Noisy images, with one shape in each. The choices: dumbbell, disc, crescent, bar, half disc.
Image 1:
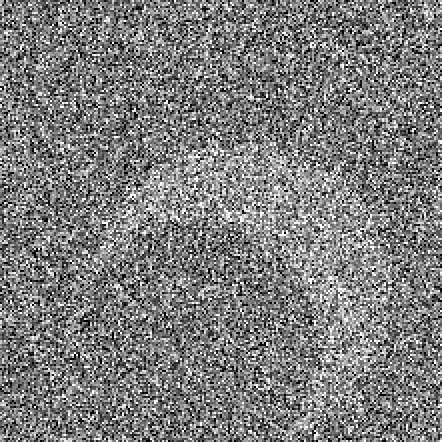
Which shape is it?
crescent
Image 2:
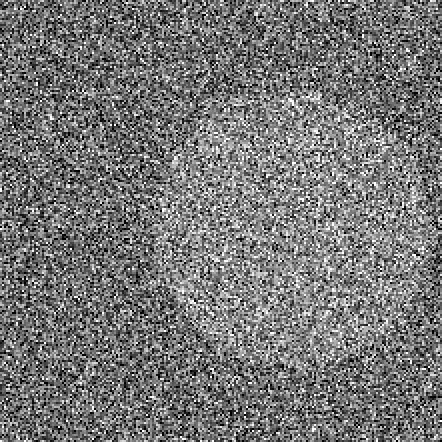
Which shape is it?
disc
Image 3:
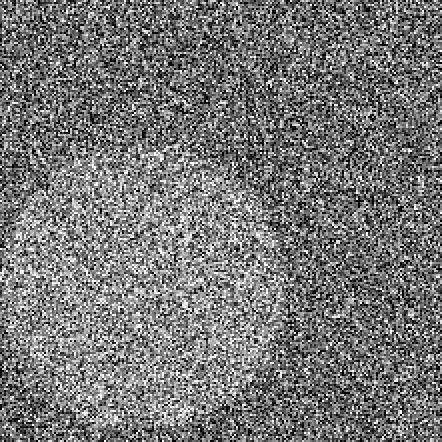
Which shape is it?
disc
